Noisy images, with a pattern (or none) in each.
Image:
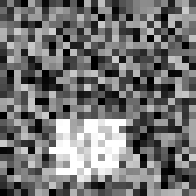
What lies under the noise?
one block
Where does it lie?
bottom middle
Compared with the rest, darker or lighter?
lighter
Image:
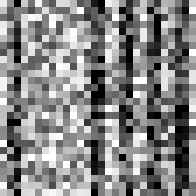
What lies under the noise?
bands of columns
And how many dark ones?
5
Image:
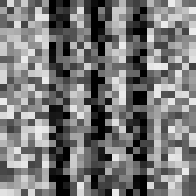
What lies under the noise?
bands of columns
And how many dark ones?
3
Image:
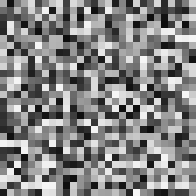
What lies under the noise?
only noise
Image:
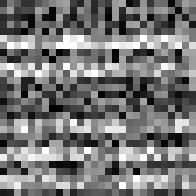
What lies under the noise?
bands of rows
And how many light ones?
5
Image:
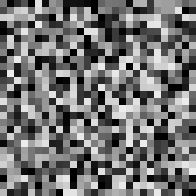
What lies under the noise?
only noise
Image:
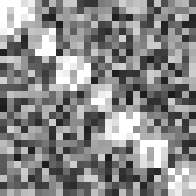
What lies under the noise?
blocks along the diagonal
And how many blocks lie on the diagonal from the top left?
7
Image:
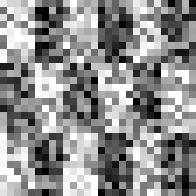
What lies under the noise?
a checkerboard
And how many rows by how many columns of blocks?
3 by 6
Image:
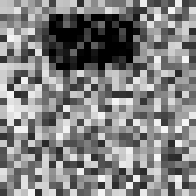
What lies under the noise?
one block
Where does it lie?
top middle
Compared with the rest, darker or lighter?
darker
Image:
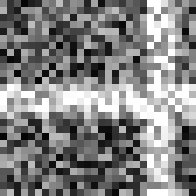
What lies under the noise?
bands of rows crossing bands of columns
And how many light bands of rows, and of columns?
1 and 1
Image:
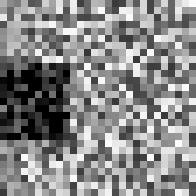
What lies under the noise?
one block
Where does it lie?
middle left
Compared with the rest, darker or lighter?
darker
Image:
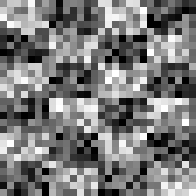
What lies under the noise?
a checkerboard
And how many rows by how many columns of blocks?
6 by 4
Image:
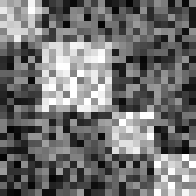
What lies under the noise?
blocks along the diagonal
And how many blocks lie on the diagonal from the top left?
4
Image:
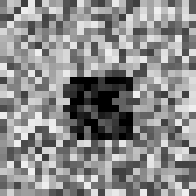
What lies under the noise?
one block
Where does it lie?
centre
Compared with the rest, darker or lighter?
darker
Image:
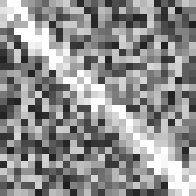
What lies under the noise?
a diagonal band
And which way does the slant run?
top left to bottom right
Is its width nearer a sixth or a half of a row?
a sixth
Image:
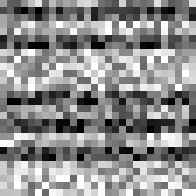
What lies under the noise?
bands of rows
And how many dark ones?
5
